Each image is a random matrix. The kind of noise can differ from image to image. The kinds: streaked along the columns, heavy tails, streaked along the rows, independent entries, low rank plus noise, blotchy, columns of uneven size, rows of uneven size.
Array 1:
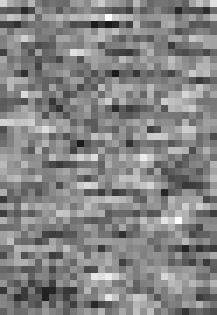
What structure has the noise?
streaked along the rows
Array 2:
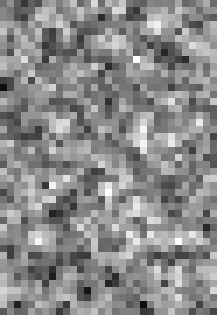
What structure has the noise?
blotchy
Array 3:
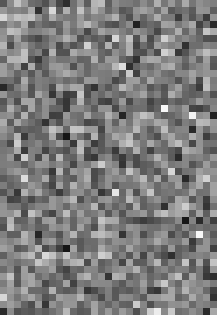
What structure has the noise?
independent entries
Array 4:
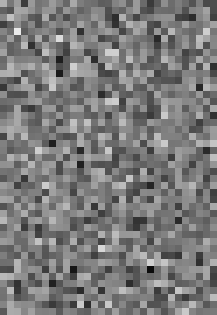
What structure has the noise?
independent entries
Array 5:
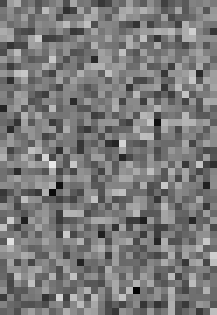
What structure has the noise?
independent entries
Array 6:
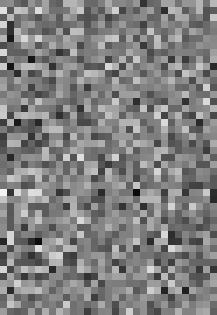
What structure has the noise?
low rank plus noise
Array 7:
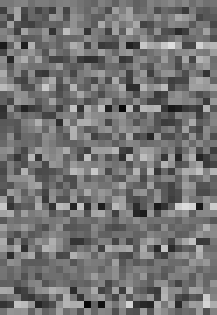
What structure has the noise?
rows of uneven size
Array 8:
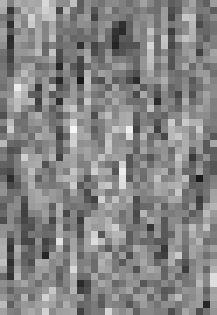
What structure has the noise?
streaked along the columns
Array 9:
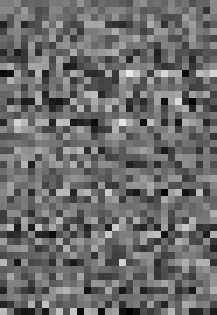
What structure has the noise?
rows of uneven size
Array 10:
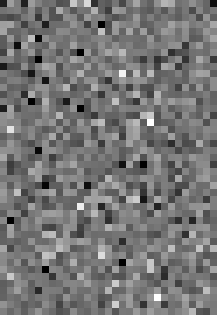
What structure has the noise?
heavy tails
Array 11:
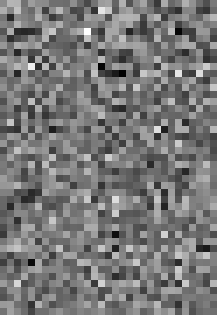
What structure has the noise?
low rank plus noise
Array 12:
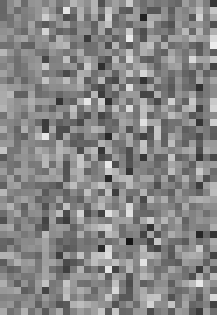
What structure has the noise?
columns of uneven size
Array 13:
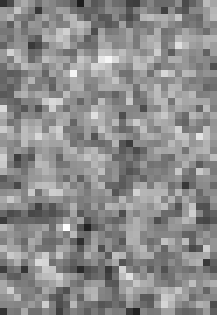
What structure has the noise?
blotchy
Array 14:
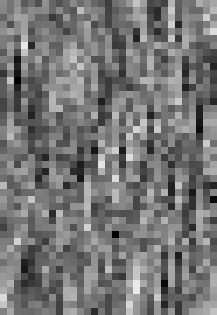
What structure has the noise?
streaked along the columns
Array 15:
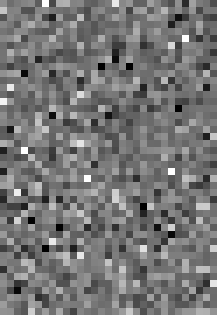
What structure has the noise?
heavy tails
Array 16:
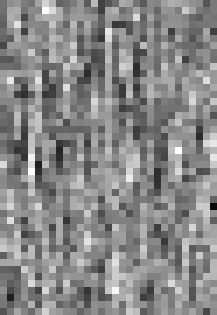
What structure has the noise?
streaked along the columns
